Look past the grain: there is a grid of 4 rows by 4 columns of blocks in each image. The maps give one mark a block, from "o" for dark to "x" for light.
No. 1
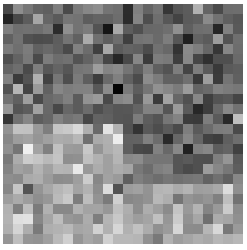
o o o o
o o o o
x x o o
x x x x
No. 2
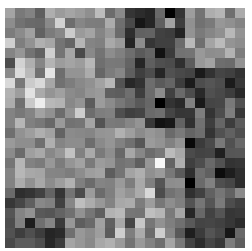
x x o x
x x o o
x x x o
o x x o
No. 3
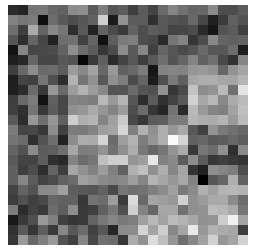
o o o o
o x o x
o x x o
o o x x
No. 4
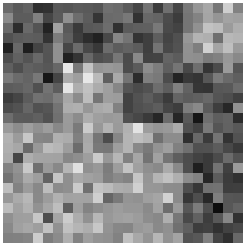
o o o x
o x o o
x x x o
x x x o
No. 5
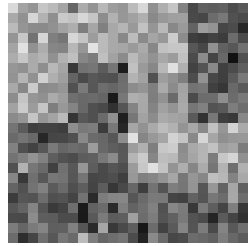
x x x o
x o x o
o o x x
o o o o
